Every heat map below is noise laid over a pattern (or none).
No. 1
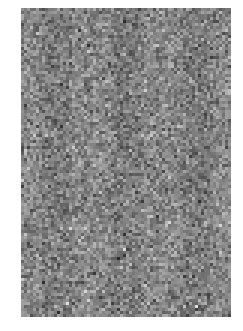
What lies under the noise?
vertical stripes
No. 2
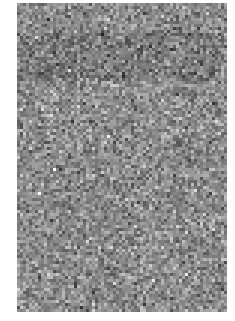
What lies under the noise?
one horizontal stripe
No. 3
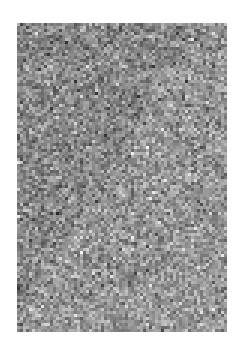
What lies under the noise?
a sharp edge
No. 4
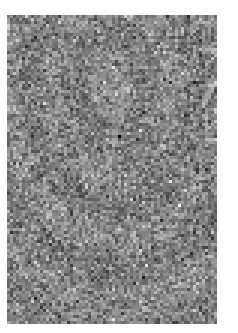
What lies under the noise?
rings round one point
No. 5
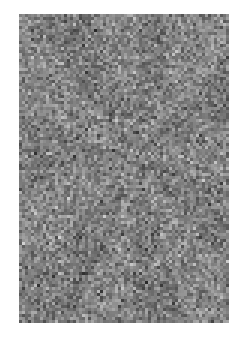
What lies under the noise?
spokes from one point
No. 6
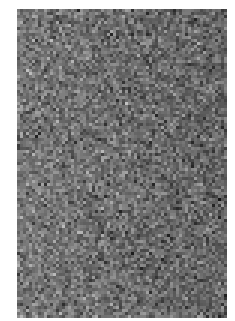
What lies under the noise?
a smooth slope
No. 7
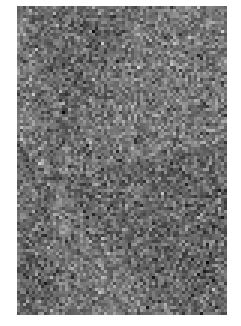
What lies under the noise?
spokes from one point
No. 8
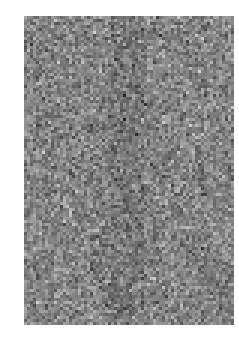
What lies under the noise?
one vertical stripe
